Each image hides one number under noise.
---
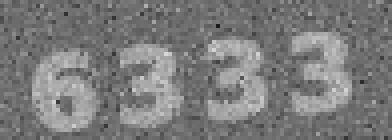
6333
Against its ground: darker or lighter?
lighter
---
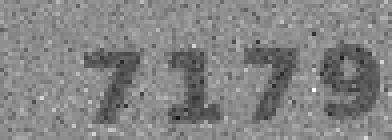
7179
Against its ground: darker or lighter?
darker
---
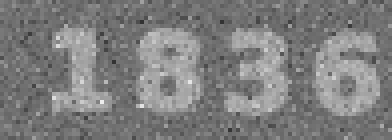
1836
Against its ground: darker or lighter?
lighter
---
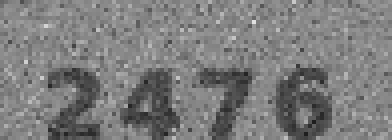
2476
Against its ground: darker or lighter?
darker
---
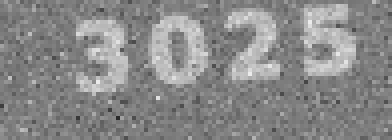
3025
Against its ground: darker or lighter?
lighter
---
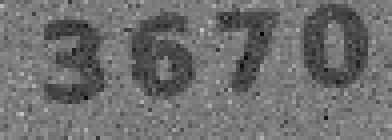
3670
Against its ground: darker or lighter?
darker
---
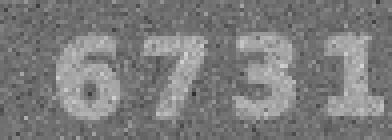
6731
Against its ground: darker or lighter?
lighter
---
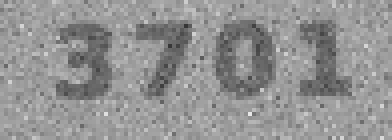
3701
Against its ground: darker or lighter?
darker
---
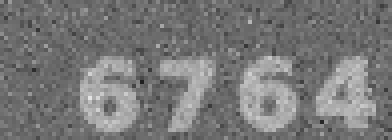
6764
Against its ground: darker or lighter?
lighter
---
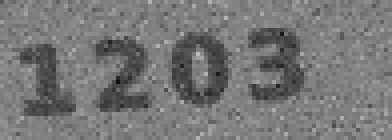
1203
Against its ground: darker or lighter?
darker
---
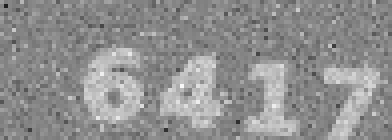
6417
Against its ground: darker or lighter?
lighter
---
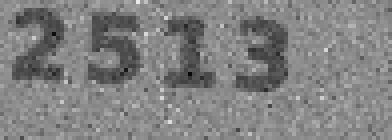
2513
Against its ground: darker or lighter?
darker
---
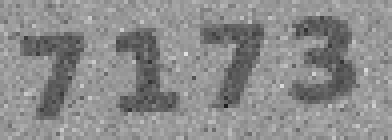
7173
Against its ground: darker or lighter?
darker
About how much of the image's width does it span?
nearly all
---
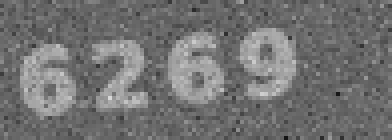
6269
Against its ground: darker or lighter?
lighter
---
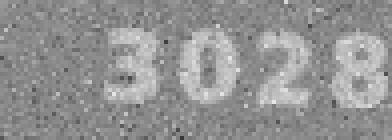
3028
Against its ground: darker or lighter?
lighter
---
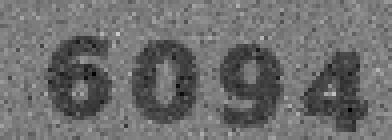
6094
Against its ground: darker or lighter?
darker
